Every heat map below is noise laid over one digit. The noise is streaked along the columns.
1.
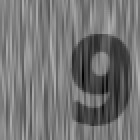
9
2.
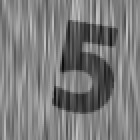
5
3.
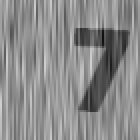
7
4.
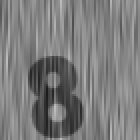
8
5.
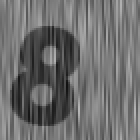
8
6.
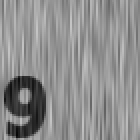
9
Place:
bottom left
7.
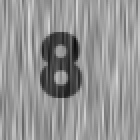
8
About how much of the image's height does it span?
half
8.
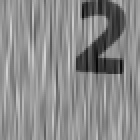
2
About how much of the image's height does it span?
half
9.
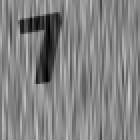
7
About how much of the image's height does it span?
half
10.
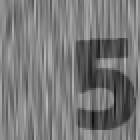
5
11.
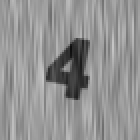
4
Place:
centre
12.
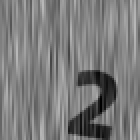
2
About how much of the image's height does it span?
half
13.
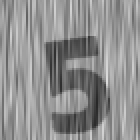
5
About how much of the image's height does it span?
two thirds
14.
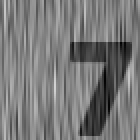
7
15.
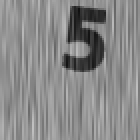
5
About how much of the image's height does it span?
half
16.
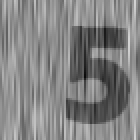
5
